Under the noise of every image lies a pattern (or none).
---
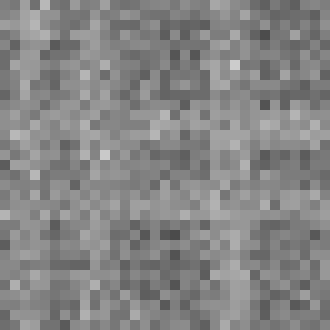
bands of rows crossing bands of columns
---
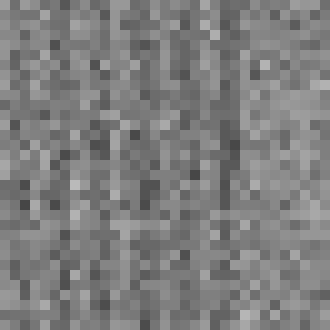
bands of columns
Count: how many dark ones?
6
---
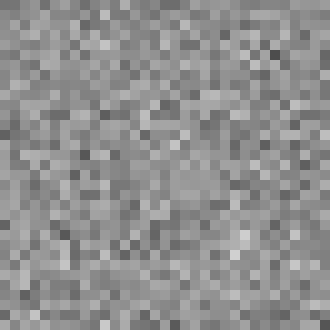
only noise
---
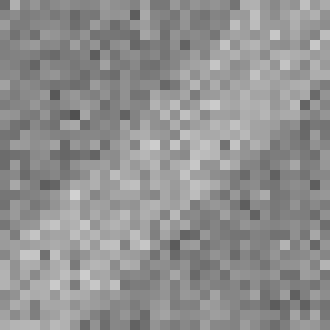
a diagonal band
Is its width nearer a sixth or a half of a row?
a half
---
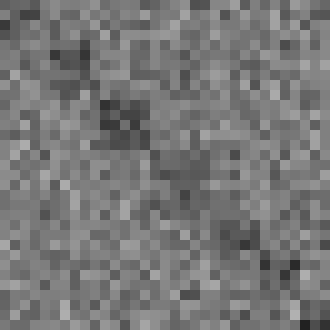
blocks along the diagonal
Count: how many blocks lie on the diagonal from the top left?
7
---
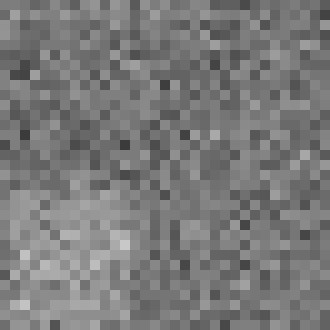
one block
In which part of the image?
bottom left
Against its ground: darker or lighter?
lighter
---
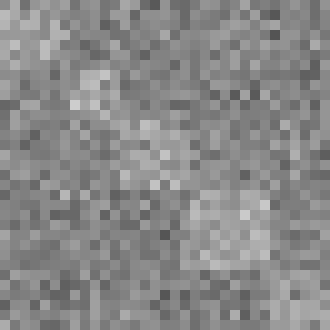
blocks along the diagonal
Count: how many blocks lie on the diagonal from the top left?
5
